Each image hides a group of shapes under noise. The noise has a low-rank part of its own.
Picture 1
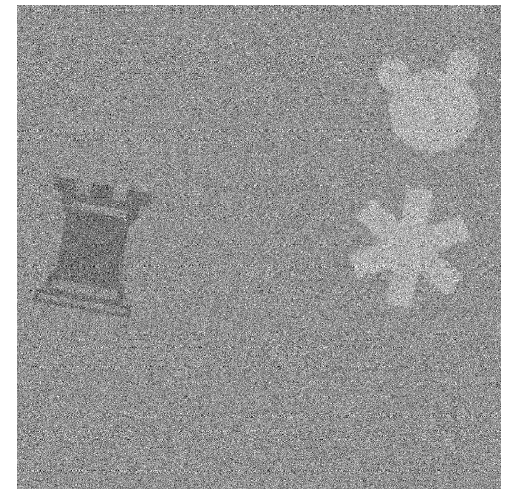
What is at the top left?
nothing
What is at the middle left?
chess rook
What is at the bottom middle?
nothing
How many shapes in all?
3
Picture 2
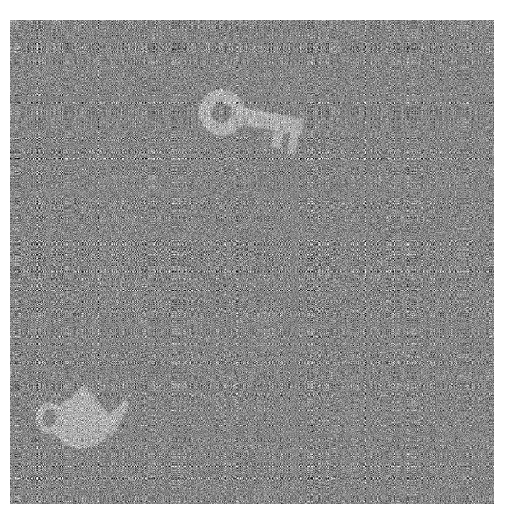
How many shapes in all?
2
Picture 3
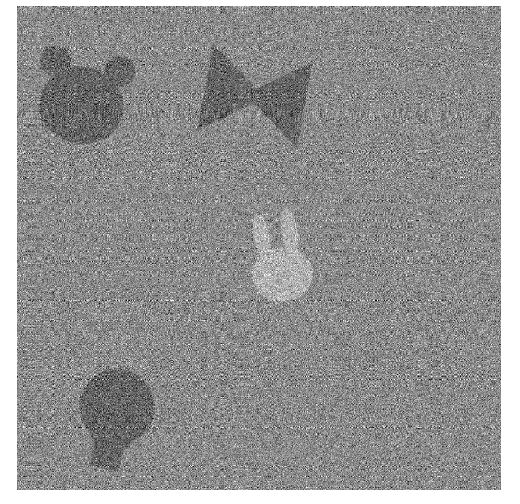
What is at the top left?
bear's head
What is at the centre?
rabbit's head
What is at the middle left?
nothing
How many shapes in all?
4
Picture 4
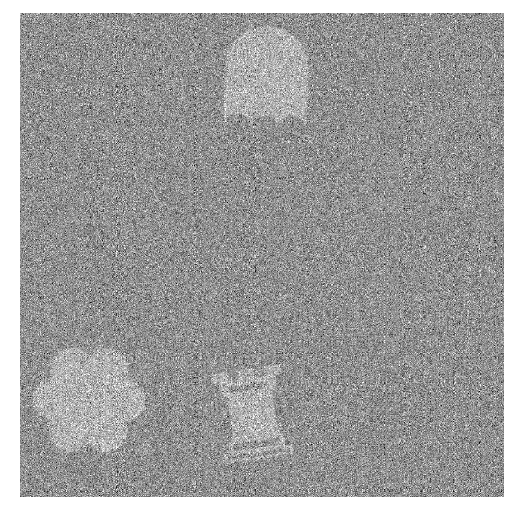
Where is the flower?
bottom left
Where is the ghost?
top middle
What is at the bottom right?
nothing
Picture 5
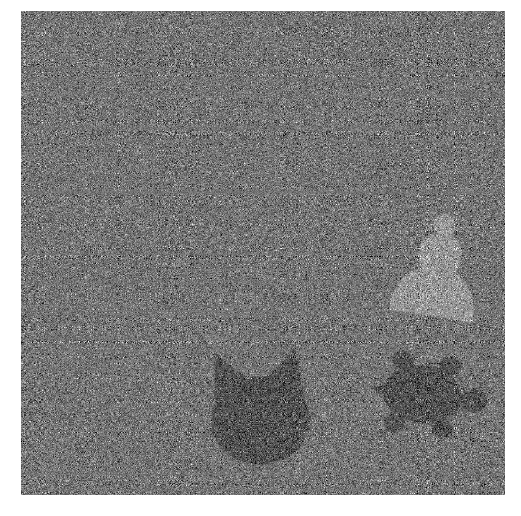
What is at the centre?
nothing
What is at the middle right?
chess pawn
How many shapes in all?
3
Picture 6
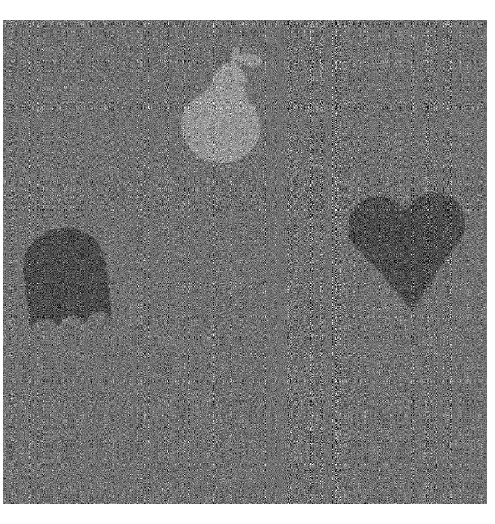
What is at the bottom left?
nothing
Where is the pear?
top middle
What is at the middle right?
heart
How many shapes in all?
3
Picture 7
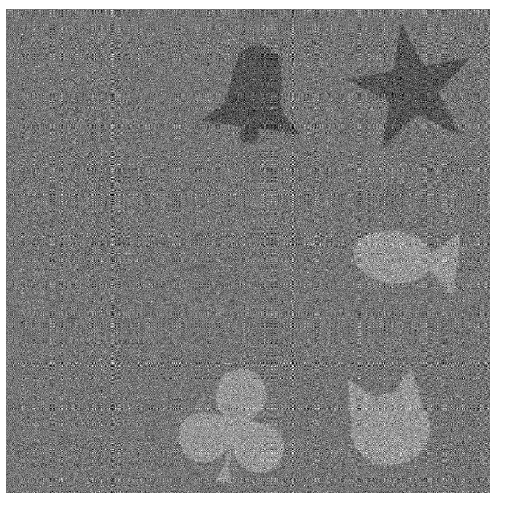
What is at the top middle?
bell
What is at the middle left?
nothing
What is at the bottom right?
cat's head
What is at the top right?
star
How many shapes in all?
5
